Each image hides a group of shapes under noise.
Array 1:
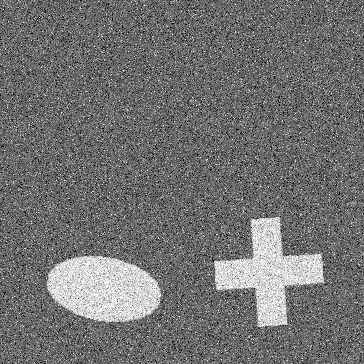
bottom left: ellipse; bottom right: cross
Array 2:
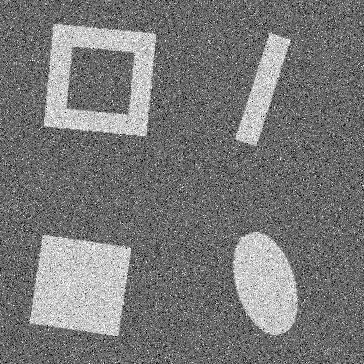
top left: square frame; top right: bar; bottom left: square; bottom right: ellipse
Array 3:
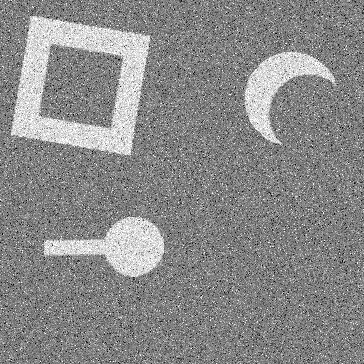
top left: square frame; top right: crescent; bottom left: lollipop
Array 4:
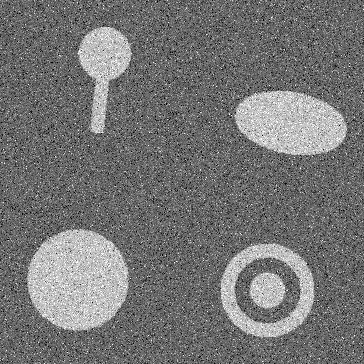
top left: lollipop; top right: ellipse; bottom left: disc; bottom right: bullseye
